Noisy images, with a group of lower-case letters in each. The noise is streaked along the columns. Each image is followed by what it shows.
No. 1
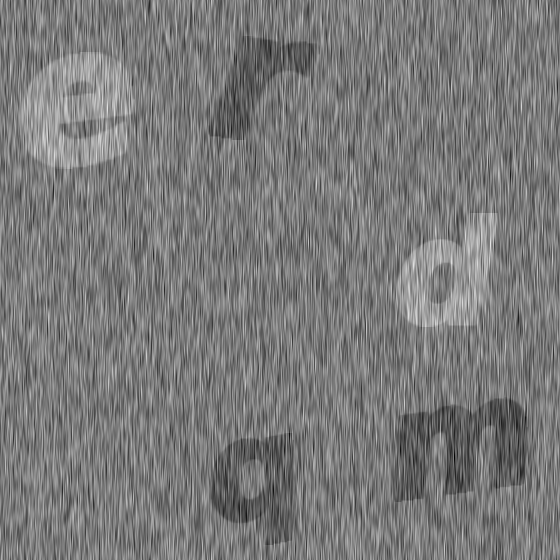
top left: light e; top middle: dark r; middle right: light d; bottom middle: dark q; bottom right: dark m
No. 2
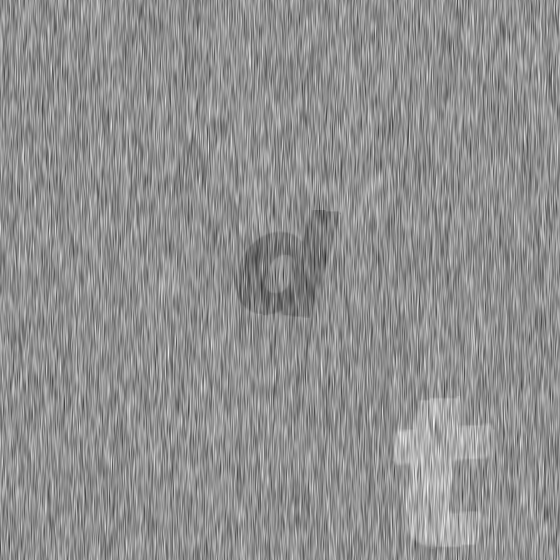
centre: dark d; bottom right: light t
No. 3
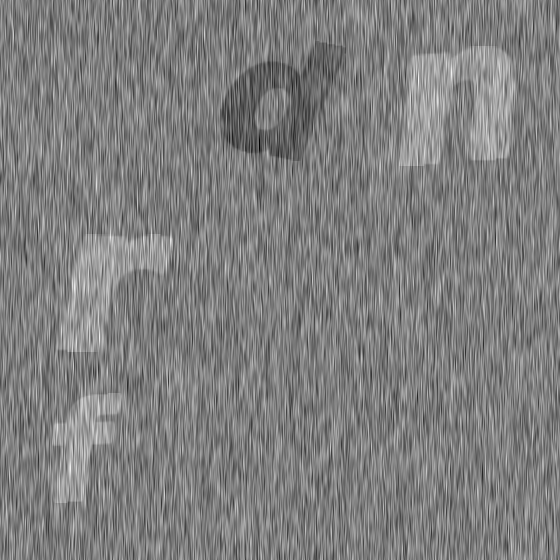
top middle: dark d; top right: light n; middle left: light r; bottom left: light f
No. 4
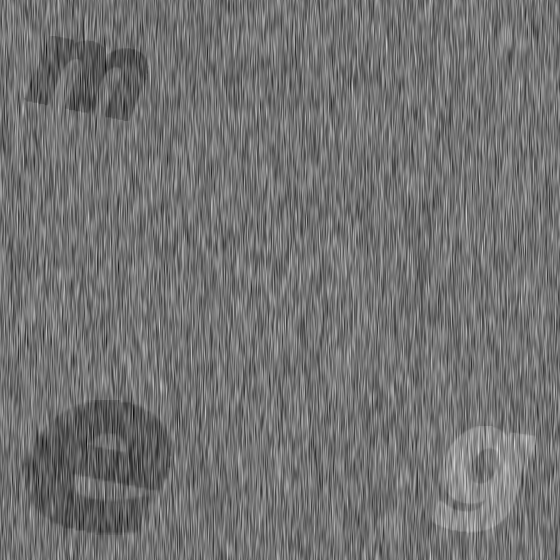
top left: dark m; bottom left: dark e; bottom right: light g
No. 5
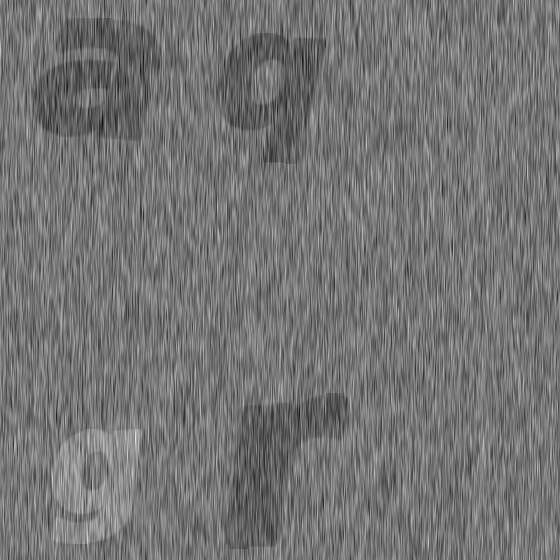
top left: dark a; top middle: dark q; bottom left: light g; bottom middle: dark r
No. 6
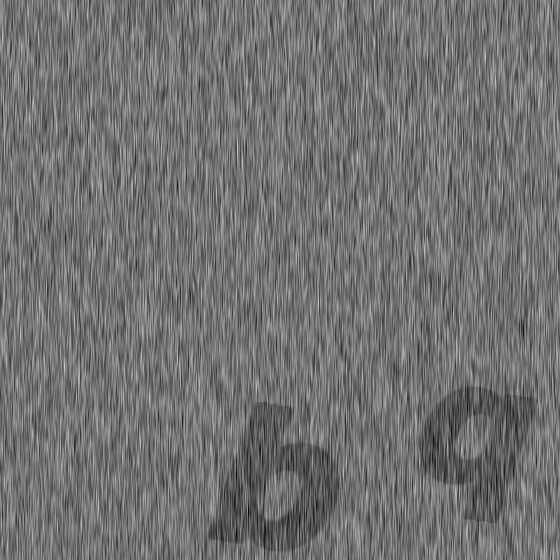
bottom middle: dark b; bottom right: dark q
